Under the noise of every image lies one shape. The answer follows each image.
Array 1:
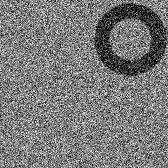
ring
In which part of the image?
top right
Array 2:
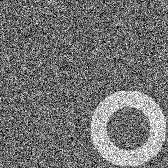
ring
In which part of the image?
bottom right
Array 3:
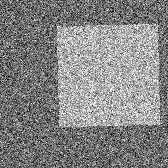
square
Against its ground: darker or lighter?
lighter
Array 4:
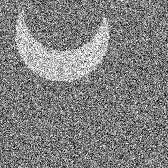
crescent
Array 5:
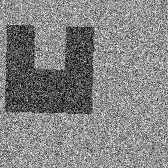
square with a notch
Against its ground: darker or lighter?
darker
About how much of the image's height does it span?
half
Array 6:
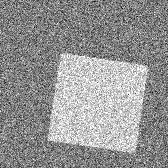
square
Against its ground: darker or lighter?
lighter
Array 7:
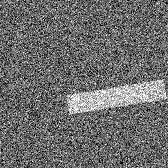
bar
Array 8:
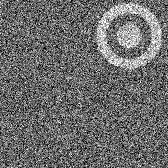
bullseye
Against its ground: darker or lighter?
lighter
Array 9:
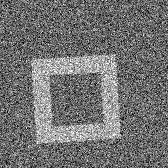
square frame
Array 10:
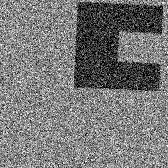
square with a notch
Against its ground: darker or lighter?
darker
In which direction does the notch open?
right
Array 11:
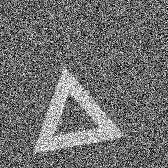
triangle frame
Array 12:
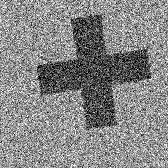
cross
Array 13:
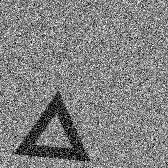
triangle frame
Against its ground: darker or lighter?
darker
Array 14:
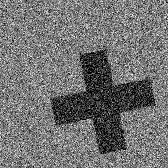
cross
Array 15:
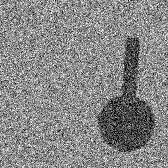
lollipop
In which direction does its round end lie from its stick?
down
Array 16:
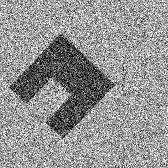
square with a notch
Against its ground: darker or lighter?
darker
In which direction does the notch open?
down and left
